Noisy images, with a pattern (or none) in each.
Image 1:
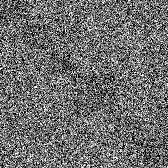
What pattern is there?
blocks along the diagonal
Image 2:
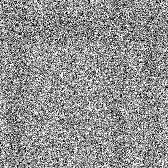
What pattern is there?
bands of rows crossing bands of columns
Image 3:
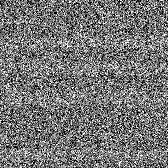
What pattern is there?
bands of rows
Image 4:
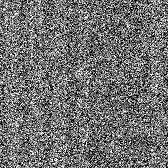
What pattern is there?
bands of columns
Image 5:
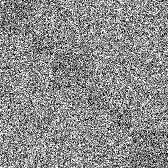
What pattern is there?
blocks along the diagonal
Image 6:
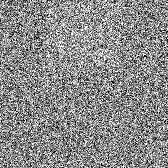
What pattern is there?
one block
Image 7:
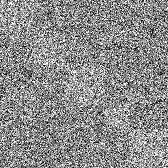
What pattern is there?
blocks along the diagonal
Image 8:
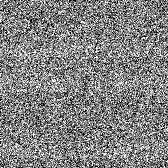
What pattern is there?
bands of rows
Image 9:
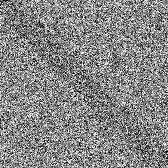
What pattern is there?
a diagonal band
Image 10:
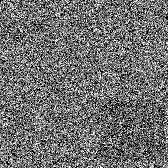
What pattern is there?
one block
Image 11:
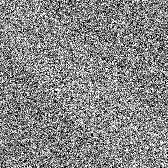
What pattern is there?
a diagonal band
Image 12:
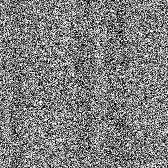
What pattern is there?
bands of columns
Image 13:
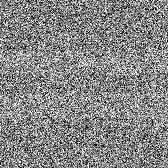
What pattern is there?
bands of rows
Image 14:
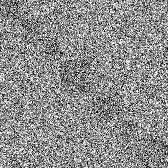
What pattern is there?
blocks along the diagonal
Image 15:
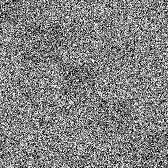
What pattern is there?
blocks along the diagonal
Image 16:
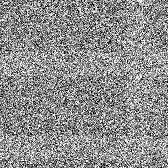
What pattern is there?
bands of rows crossing bands of columns
